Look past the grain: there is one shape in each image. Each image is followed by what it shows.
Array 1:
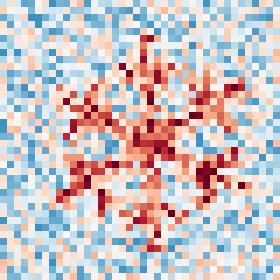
snowflake
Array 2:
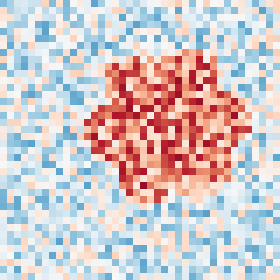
flower
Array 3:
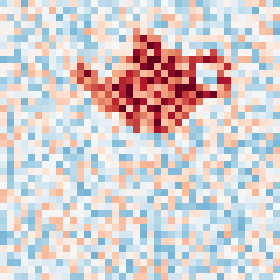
teapot
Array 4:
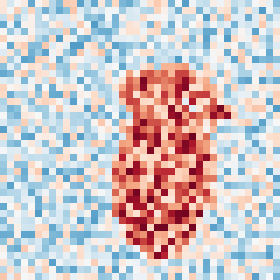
footprint
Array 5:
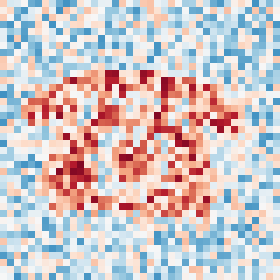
telephone
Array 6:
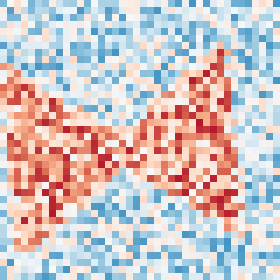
bow tie
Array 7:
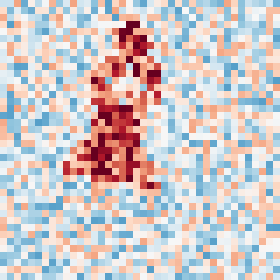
chess bishop
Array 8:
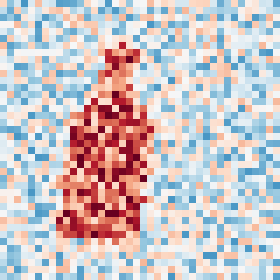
bottle
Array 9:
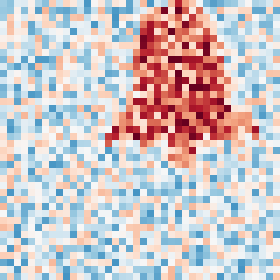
bell
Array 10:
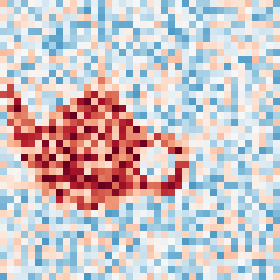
teapot
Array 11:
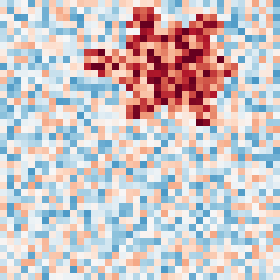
turtle
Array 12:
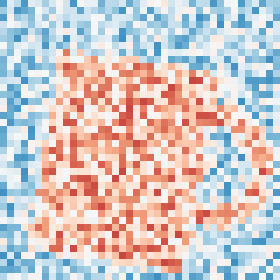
cup
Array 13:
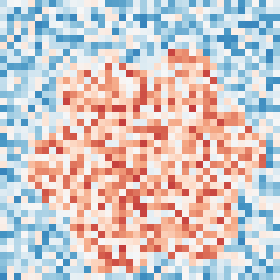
flower
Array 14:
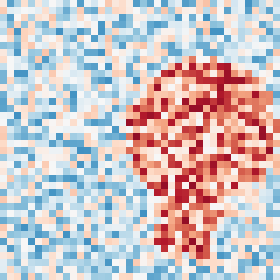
light bulb
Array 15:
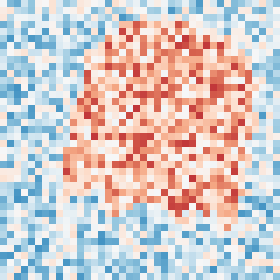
ghost
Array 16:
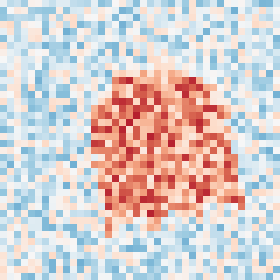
ghost
